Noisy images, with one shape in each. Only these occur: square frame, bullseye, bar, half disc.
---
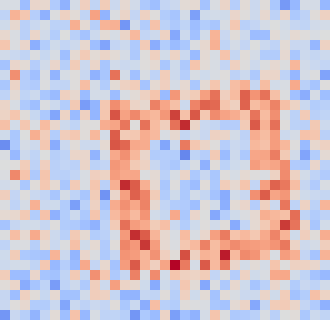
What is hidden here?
red square frame
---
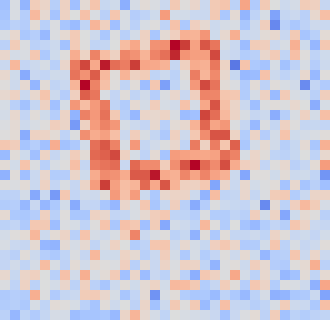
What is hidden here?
red square frame
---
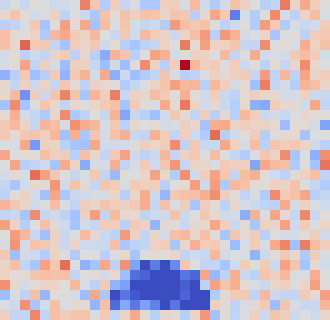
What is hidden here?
blue half disc, bottom middle
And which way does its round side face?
up
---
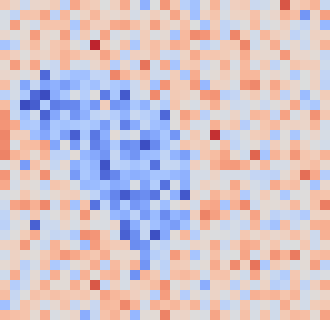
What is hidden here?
blue half disc
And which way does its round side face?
up and right
